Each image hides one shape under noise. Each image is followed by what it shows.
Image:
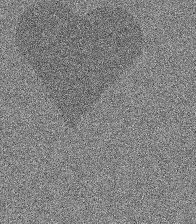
heart
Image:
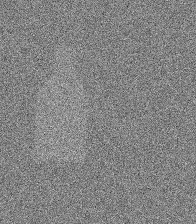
bottle
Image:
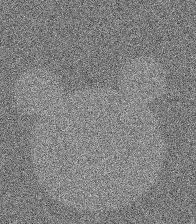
bear's head
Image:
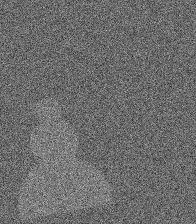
chess pawn
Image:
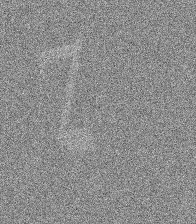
musical note
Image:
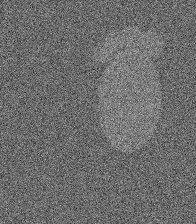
footprint
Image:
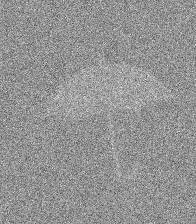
umbrella
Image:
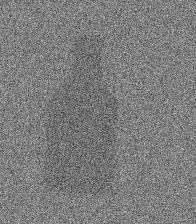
bottle
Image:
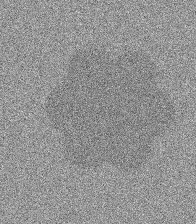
flower
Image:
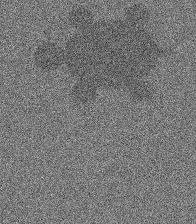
turtle
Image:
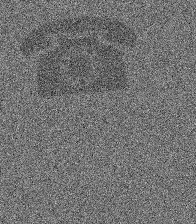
telephone
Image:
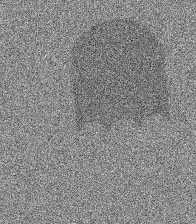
ghost
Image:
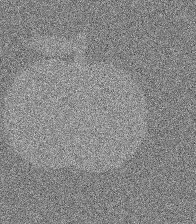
apple
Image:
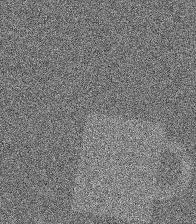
cup
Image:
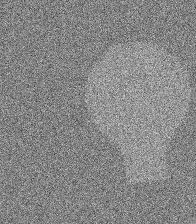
light bulb
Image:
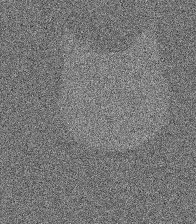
cat's head
